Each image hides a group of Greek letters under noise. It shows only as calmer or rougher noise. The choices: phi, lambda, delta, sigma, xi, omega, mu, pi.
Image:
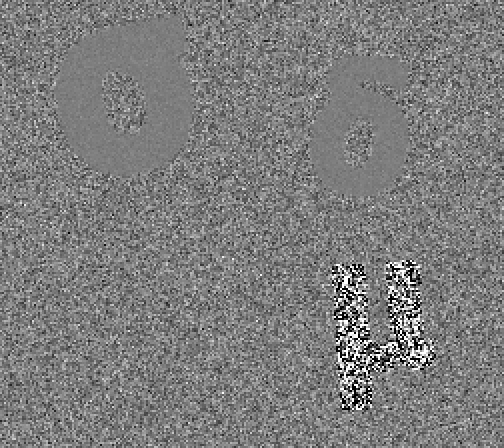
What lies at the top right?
delta
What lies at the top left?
sigma
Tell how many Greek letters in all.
3
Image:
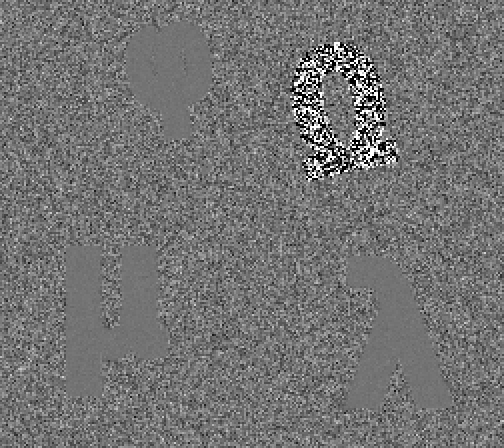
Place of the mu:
bottom left
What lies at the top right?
omega
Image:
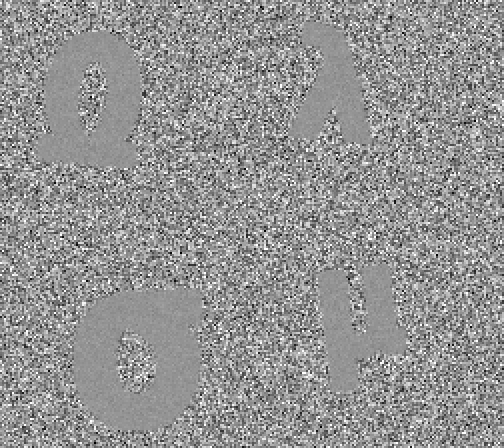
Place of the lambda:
top right
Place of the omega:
top left
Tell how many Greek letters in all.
4
